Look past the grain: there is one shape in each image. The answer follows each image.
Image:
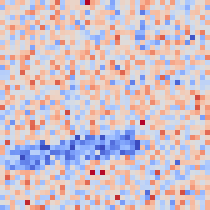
blue bar
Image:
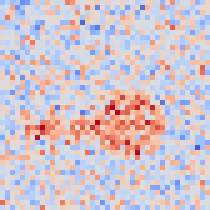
red lollipop
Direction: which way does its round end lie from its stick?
right
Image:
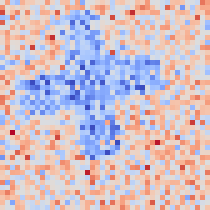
blue cross
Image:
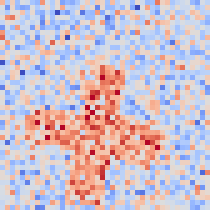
red cross
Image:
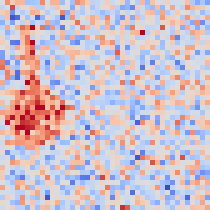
red lollipop
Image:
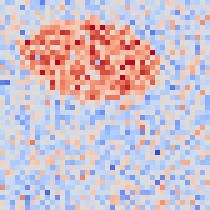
red ellipse
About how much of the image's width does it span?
two thirds
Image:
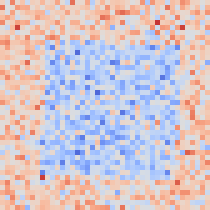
blue square
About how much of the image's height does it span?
two thirds
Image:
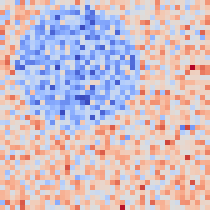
blue disc
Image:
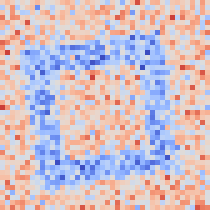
blue square frame
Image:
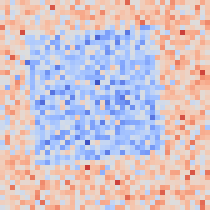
blue square
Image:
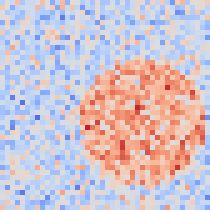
red disc
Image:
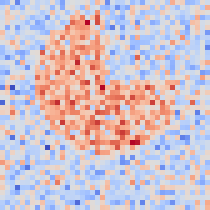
red disc with a wedge cut out
